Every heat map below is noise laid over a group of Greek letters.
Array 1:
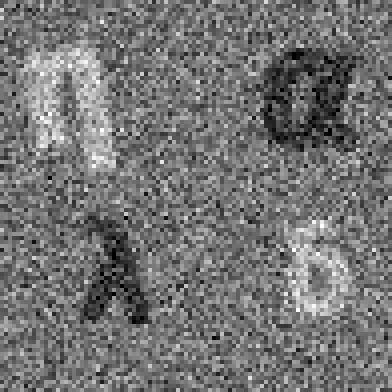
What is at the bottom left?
lambda
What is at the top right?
alpha
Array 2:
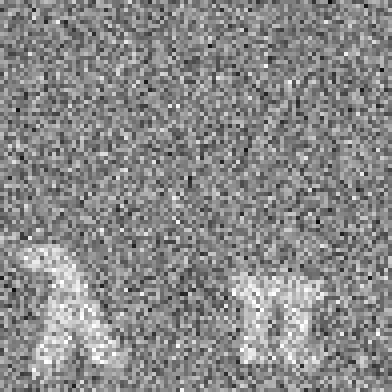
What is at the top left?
nothing
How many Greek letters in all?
2
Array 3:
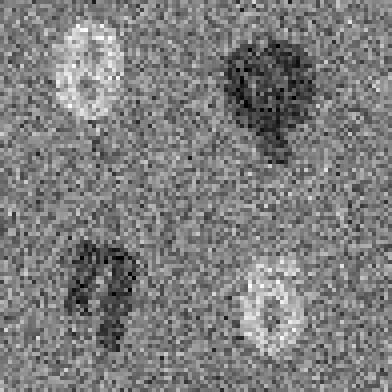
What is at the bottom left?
eta
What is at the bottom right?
delta
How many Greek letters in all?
4
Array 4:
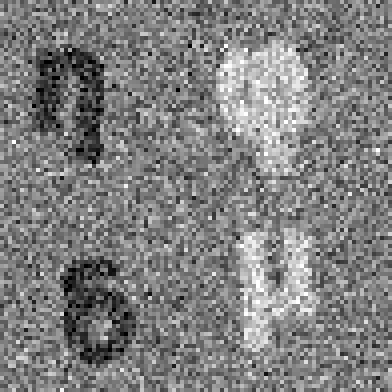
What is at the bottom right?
mu
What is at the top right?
phi
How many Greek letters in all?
4
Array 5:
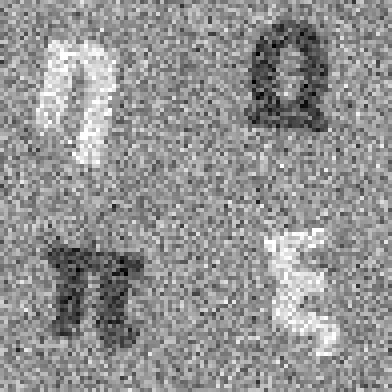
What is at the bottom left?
pi
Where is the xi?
bottom right
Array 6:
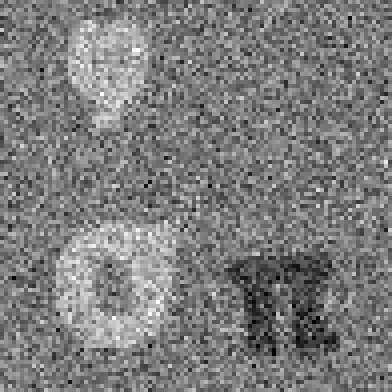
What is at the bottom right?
pi
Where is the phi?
top left
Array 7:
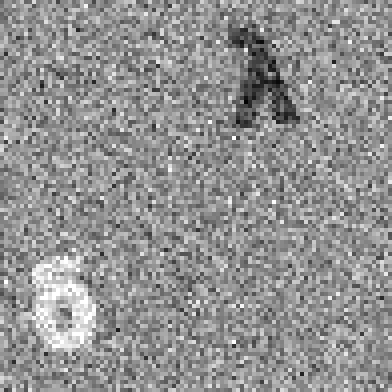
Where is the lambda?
top right
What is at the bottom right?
nothing
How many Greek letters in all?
2
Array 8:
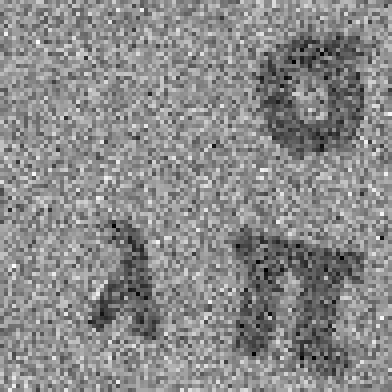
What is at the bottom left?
lambda
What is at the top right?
sigma
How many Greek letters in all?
3
